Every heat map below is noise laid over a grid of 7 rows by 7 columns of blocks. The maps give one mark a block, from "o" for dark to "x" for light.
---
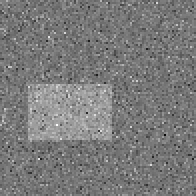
o o o o o o o
o o o o o o o
o o o o o o o
o x x x o o o
o x x x o o o
o o o o o o o
o o o o o o o
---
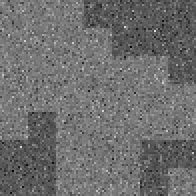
x x x o o o o
x x x x o o o
x x x x x x o
x x x x x x x
x o x x x x x
o o x x x o o
o o x x x o x
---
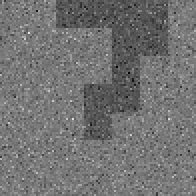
x x o o o o x
x x x x o o x
x x x x o x x
x x x o o x x
x x x o x x x
x x x x x x x
x x x x x x x
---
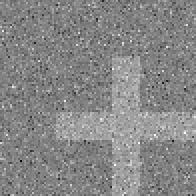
o o o o o o o
o o o o o o o
o o o o x o o
o o o o x o o
o o x x x x x
o o o o x o o
o o o o x o o
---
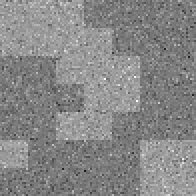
x x x o o o o
x x x x o o o
o o x x x o o
o o o x x o o
o o x x o o o
x o o o o x x
o o o o o x x
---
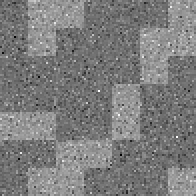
o x x o o o x
o x o o o x x
o o o o o x o
o o o o x o o
x x o o x o o
o o x x o o o
o x x o o o x
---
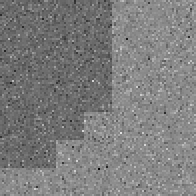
o o o o x x x
o o o o x x x
o o o o x x x
o o o o x x x
o o o x x x x
o o x x x x x
x x x x x x x
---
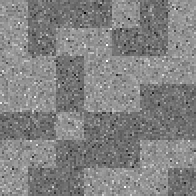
x o o o x o x
x o x x o o x
x x o x x x x
x x o x x o o
o o x o o o o
x x o o o x x
x o o x x x o
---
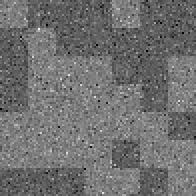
x o o o x o o
o x o o o o o
o x x x o o x
o x x x x o x
x x x x x x o
x x x x o x x
o o o x x o x
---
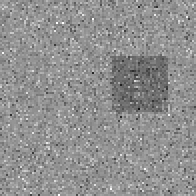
x x x x x x x
x x x x x x x
x x x x o o x
x x x x o o x
x x x x x x x
x x x x x x x
x x x x x x x
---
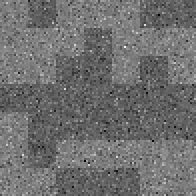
x o x x x o o
x x x o x x x
x x o o x o x
o o o o o o o
x o o o o o o
x o x x x x x
x x o o o x x
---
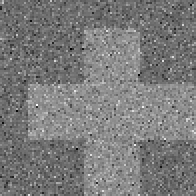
o o o o o o o
o o o x x o o
o o o x x o o
o x x x x x x
o x x x x x x
o o o x x o o
o o o x x o o
